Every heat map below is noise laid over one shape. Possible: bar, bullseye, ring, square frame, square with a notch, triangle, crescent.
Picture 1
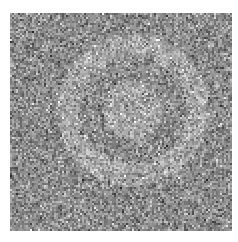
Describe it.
light bullseye
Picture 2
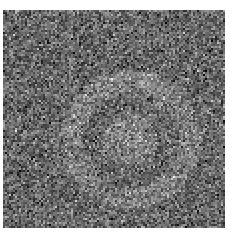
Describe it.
light bullseye
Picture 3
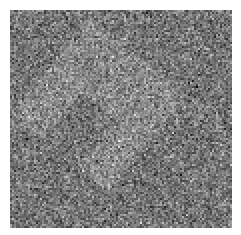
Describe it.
light square with a notch
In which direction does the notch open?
down and left
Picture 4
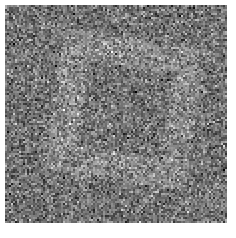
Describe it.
light square frame
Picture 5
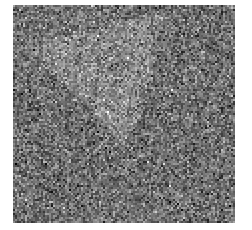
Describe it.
light triangle
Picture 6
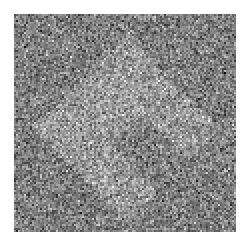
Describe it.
light square with a notch
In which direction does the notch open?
down and right
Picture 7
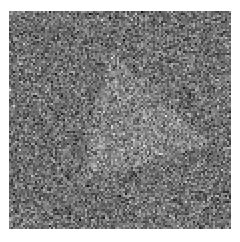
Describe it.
light triangle
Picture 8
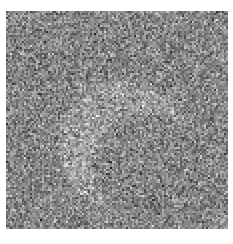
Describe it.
light crescent
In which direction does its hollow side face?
down and right
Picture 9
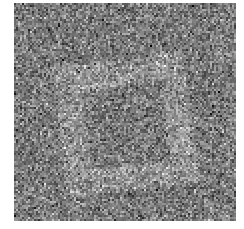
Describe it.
light square frame
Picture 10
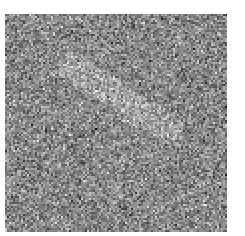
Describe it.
light bar
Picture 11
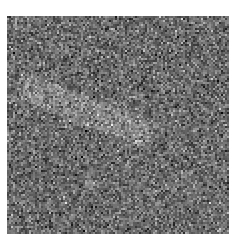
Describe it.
light bar
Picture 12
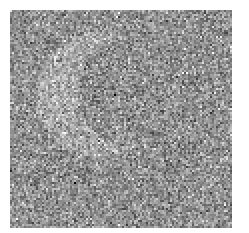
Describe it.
light crescent
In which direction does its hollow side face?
right
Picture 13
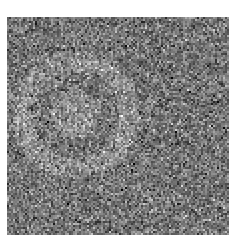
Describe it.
light bullseye
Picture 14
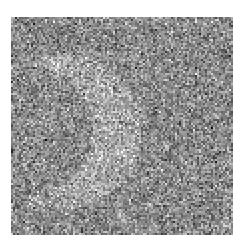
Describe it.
light crescent
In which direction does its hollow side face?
left
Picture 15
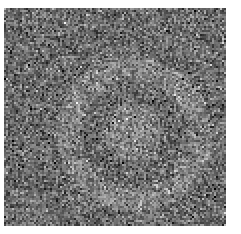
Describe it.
light bullseye
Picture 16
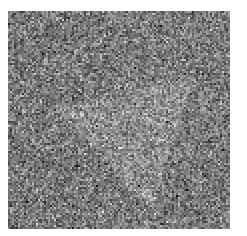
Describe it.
light triangle
